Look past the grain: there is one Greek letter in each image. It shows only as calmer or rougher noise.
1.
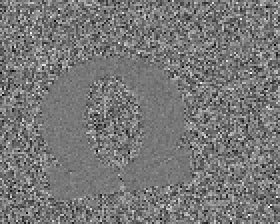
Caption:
calm omega
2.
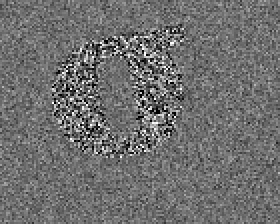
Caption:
rough sigma
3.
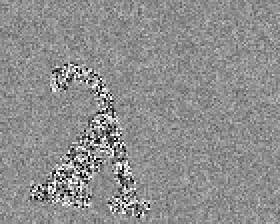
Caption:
rough lambda
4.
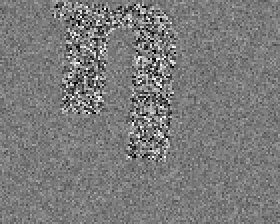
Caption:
rough eta
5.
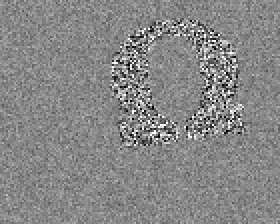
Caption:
rough omega
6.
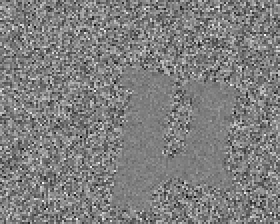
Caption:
calm mu
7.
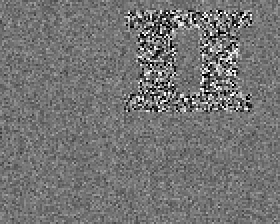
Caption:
rough pi
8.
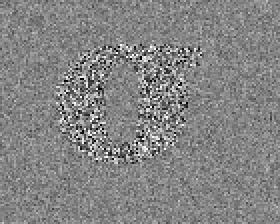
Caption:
rough sigma
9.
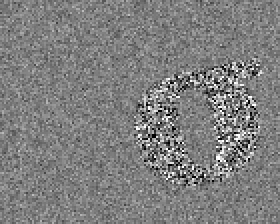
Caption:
rough sigma
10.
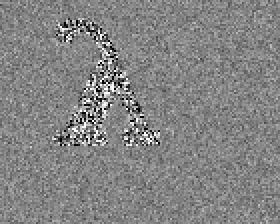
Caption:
rough lambda
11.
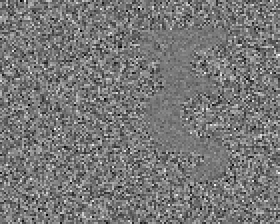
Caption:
calm xi
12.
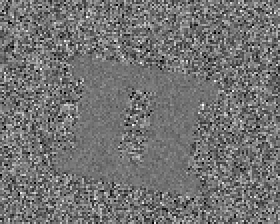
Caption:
calm pi
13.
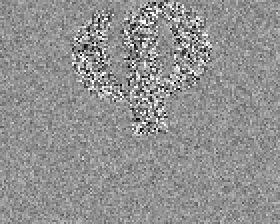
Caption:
rough phi
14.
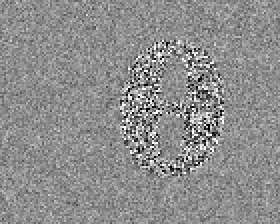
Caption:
rough theta
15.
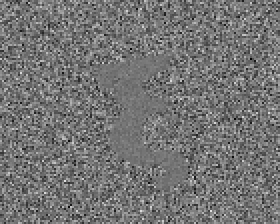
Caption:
calm xi
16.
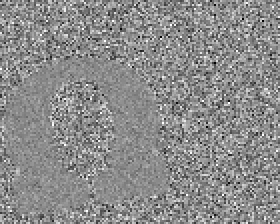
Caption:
calm omega
